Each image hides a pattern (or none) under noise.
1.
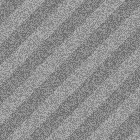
diagonal stripes
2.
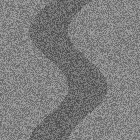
a wavy band
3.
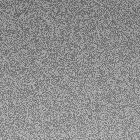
a smooth slope
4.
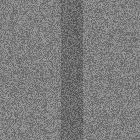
one vertical stripe
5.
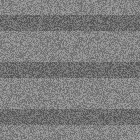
horizontal stripes
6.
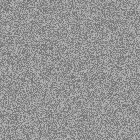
only noise
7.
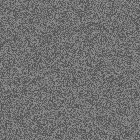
only noise
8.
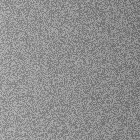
a smooth slope
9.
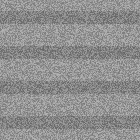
horizontal stripes
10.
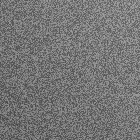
a smooth slope
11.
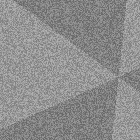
spokes from one point
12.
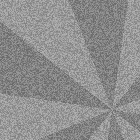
spokes from one point
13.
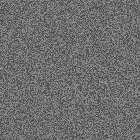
only noise
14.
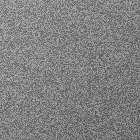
a smooth slope
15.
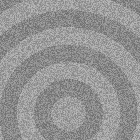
rings round one point
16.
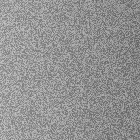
a smooth slope
